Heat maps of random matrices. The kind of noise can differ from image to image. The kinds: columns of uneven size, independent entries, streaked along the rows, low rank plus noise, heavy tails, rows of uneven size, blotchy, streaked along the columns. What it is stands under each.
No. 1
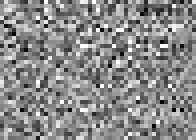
low rank plus noise
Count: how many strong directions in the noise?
three or four
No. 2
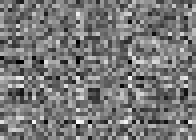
low rank plus noise
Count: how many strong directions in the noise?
two
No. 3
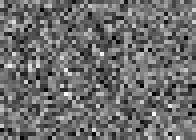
independent entries
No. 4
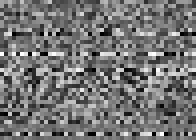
rows of uneven size
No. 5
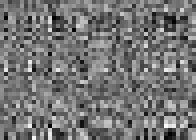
low rank plus noise
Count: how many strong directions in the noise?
one
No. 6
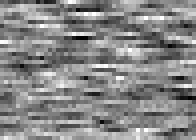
streaked along the rows
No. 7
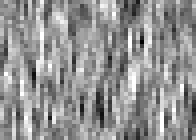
streaked along the columns
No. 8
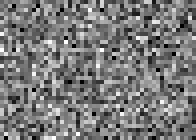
independent entries
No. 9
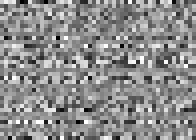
rows of uneven size
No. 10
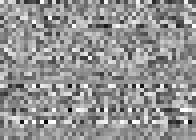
rows of uneven size
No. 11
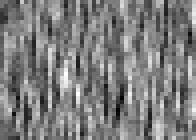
streaked along the columns
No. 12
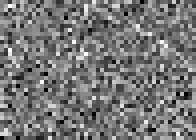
independent entries
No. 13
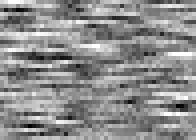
streaked along the rows
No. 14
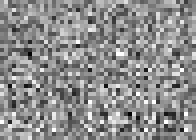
low rank plus noise
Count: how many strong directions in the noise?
three or four
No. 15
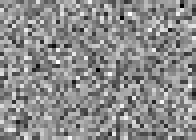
independent entries
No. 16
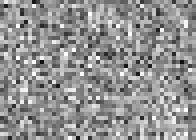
low rank plus noise
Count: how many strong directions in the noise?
five to eight
